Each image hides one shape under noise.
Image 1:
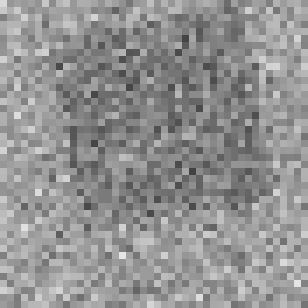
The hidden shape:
square
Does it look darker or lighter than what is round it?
darker
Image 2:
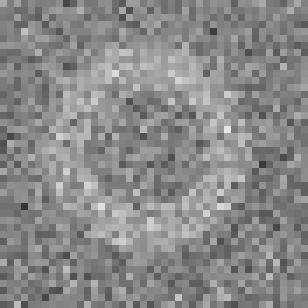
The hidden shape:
ring
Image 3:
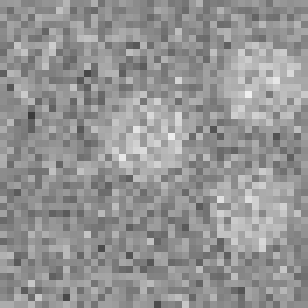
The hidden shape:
three dots
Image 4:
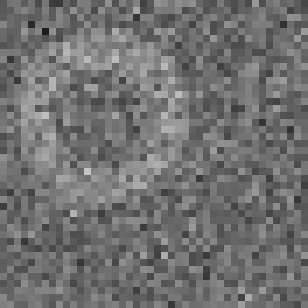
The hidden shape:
ring
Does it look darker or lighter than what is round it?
lighter
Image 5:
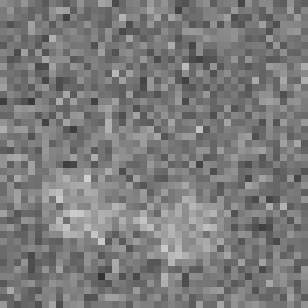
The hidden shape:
dumbbell
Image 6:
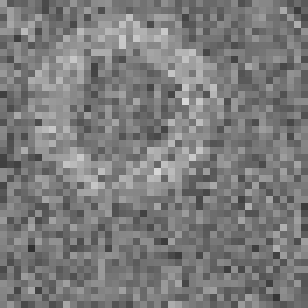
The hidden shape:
ring
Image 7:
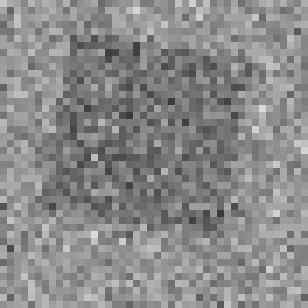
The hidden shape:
square
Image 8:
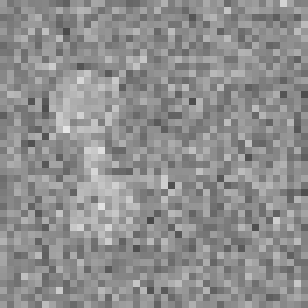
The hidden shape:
dumbbell
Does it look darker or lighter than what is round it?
lighter
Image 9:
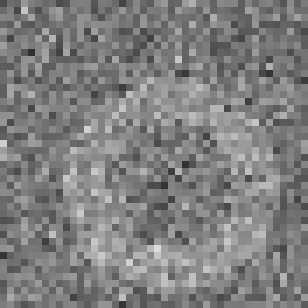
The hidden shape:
ring
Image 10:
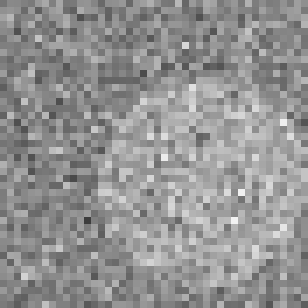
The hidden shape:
disc
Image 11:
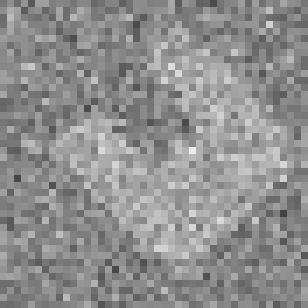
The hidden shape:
square with a notch
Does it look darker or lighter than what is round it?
lighter
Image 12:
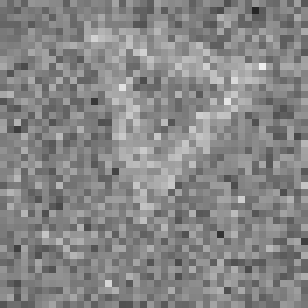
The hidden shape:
triangle frame
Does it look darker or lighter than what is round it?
lighter
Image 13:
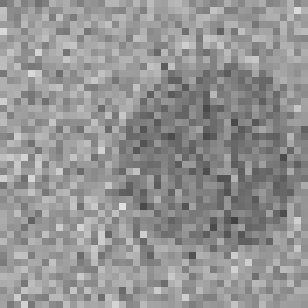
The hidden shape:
disc
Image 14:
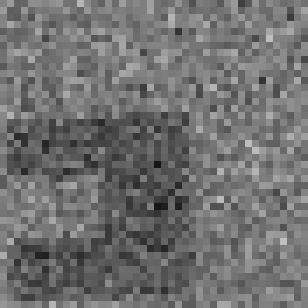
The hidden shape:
square with a notch
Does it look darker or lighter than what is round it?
darker
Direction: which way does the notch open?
left
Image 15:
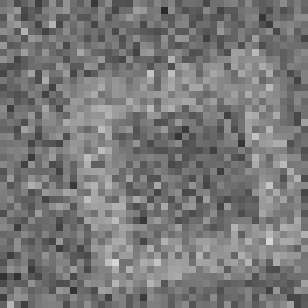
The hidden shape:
square frame
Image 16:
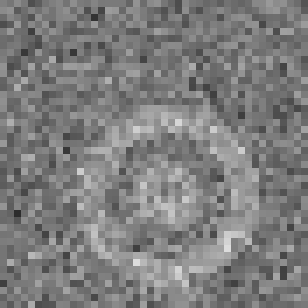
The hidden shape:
bullseye
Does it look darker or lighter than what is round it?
lighter
